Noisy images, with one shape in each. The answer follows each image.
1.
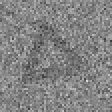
triangle frame
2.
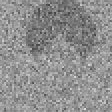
disc with a wedge cut out
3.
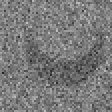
crescent
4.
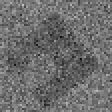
square with a notch
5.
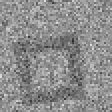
square frame
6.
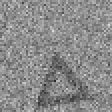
triangle frame
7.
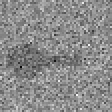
lollipop
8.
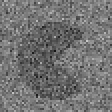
disc with a wedge cut out
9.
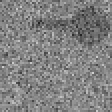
lollipop
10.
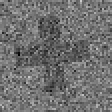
cross
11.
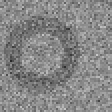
ring
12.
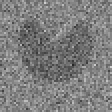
disc with a wedge cut out
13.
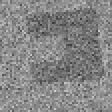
square with a notch
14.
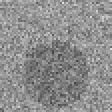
disc
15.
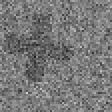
cross
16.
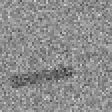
bar
